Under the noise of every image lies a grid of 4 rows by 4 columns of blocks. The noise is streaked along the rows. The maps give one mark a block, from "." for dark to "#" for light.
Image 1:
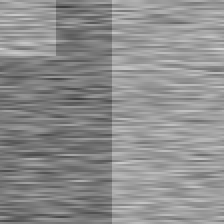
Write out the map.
#.##
..##
..##
..##
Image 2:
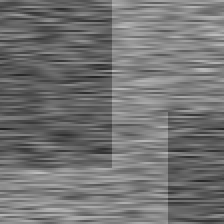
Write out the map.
..##
..##
..#.
###.
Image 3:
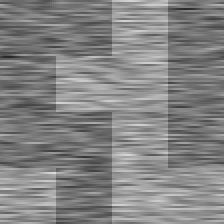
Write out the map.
..#.
.##.
..#.
#.##
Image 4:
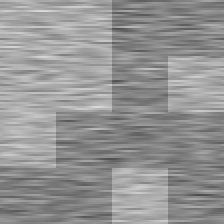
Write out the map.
##..
##.#
#...
..#.
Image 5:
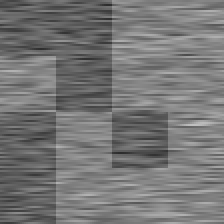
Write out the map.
..##
#.##
.#.#
.###
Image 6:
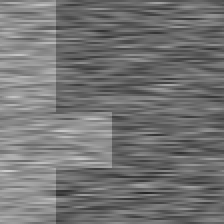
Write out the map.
#...
#...
##..
#...
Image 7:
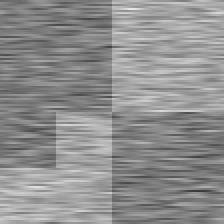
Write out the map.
..##
..##
.#..
##..
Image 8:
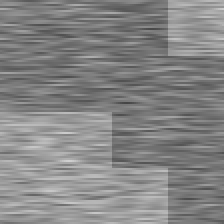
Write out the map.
...#
....
##..
###.
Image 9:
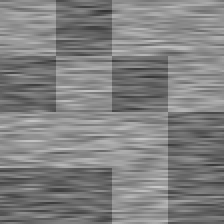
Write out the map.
#.##
.#.#
###.
..#.
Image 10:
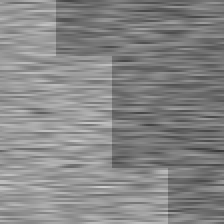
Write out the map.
#...
##..
##..
###.
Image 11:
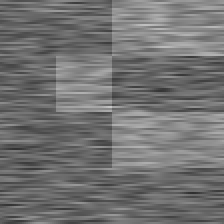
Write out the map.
..##
.#..
..##
....
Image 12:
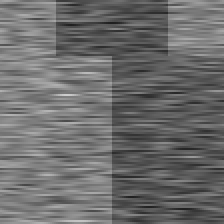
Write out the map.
#..#
##..
##..
##..
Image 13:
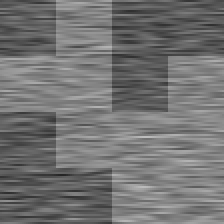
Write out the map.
.#..
##.#
.###
..##
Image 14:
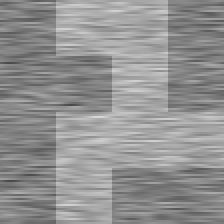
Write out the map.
.##.
..#.
.###
.#..
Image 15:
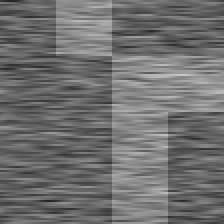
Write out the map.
.#..
..##
..#.
..#.
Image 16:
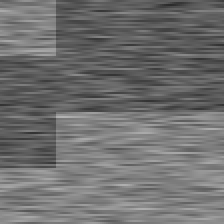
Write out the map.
#...
....
.###
####
